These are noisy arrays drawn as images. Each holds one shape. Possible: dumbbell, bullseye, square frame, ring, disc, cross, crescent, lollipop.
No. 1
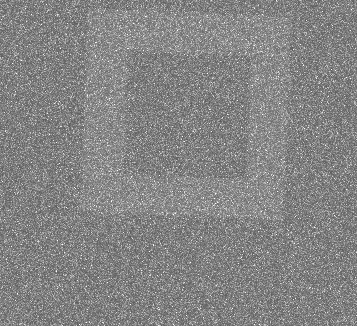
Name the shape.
square frame
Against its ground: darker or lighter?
lighter
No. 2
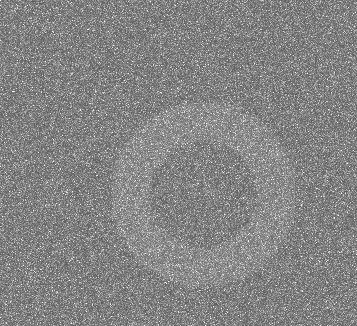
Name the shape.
ring
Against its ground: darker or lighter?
lighter
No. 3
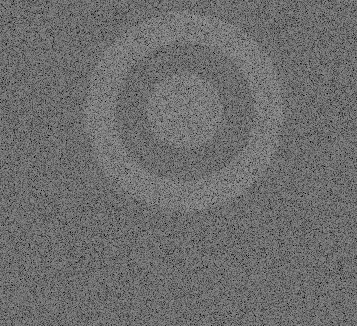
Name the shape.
bullseye
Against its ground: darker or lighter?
lighter
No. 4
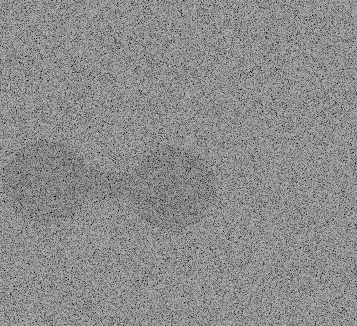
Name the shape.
dumbbell
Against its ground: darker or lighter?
darker
